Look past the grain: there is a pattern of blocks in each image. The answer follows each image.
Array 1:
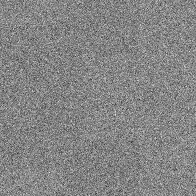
top and bottom mirror each other
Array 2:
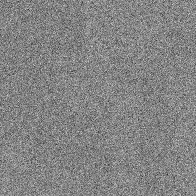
no symmetry
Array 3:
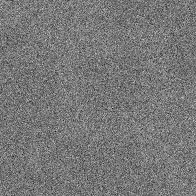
mirrored about the diagonal from the bottom left
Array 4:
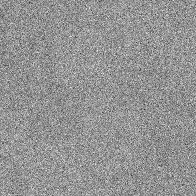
the same after a half turn
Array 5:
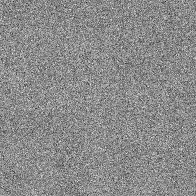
mirrored about the diagonal from the bottom left
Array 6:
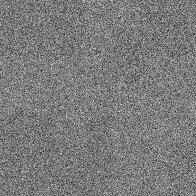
no symmetry
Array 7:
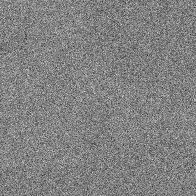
no symmetry
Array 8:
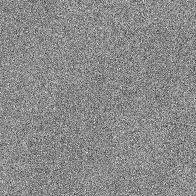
mirrored about the diagonal from the top left
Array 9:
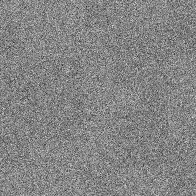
top and bottom mirror each other
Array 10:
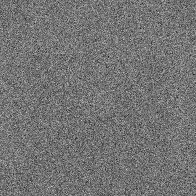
left and right mirror each other
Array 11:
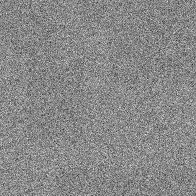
no symmetry
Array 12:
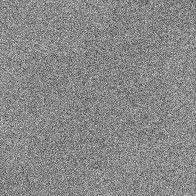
the same after a half turn
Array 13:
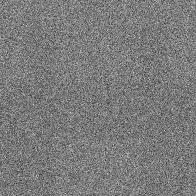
left and right mirror each other
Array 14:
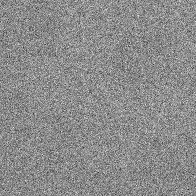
mirrored about the diagonal from the bottom left
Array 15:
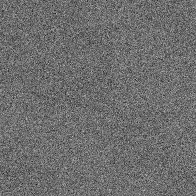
mirrored about the diagonal from the top left
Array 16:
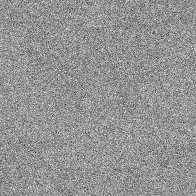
left and right mirror each other
